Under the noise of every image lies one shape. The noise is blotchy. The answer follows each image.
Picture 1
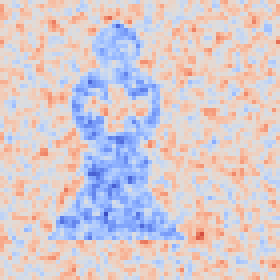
chess bishop
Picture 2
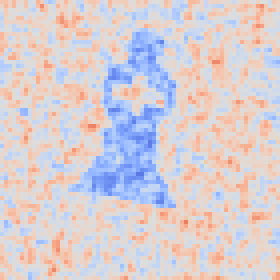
chess bishop
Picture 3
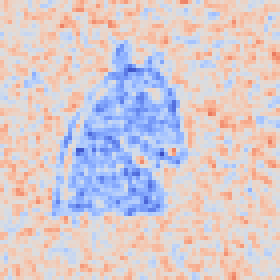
chess knight
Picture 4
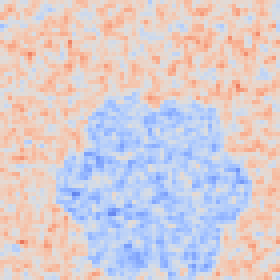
flower
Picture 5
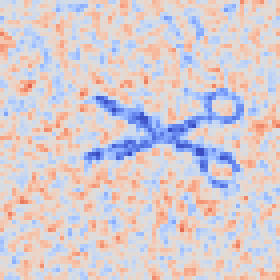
pair of scissors
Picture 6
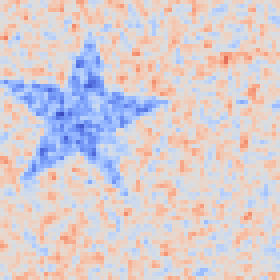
star
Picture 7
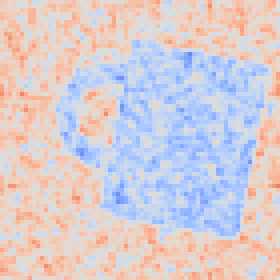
cup
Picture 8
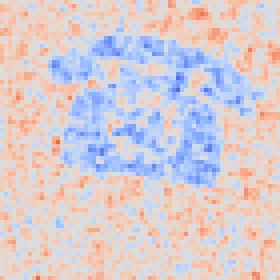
telephone
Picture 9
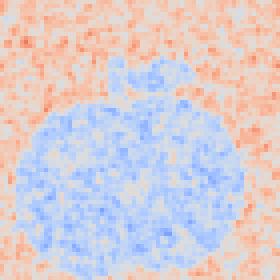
apple
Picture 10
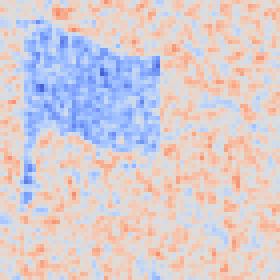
flag
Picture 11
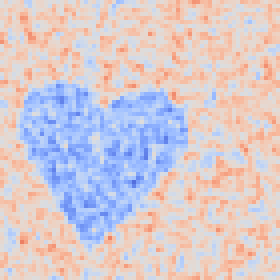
heart
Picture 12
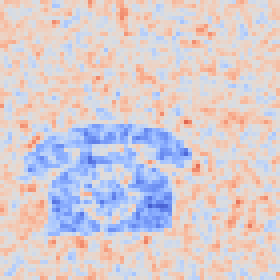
telephone
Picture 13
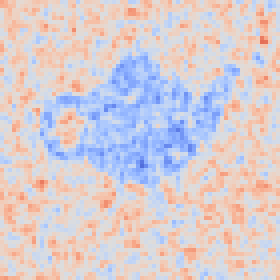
teapot
